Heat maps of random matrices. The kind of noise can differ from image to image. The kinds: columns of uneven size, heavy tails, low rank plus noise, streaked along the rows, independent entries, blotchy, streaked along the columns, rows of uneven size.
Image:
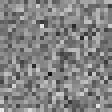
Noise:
independent entries
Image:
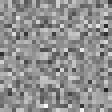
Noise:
low rank plus noise
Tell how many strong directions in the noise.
three or four
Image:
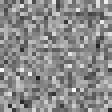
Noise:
independent entries
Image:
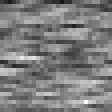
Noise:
streaked along the rows
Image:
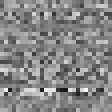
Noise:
rows of uneven size
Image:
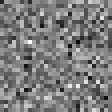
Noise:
low rank plus noise
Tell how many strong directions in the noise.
five to eight
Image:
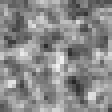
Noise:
blotchy
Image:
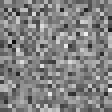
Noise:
low rank plus noise
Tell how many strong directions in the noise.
five to eight
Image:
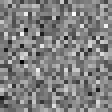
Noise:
low rank plus noise
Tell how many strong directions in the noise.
five to eight
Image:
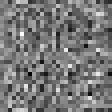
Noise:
low rank plus noise
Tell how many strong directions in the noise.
three or four
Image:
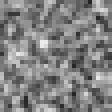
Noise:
blotchy
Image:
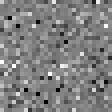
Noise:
heavy tails
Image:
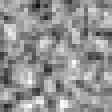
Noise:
blotchy
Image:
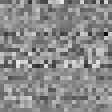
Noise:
rows of uneven size
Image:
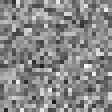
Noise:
independent entries
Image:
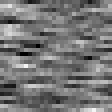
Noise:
streaked along the rows
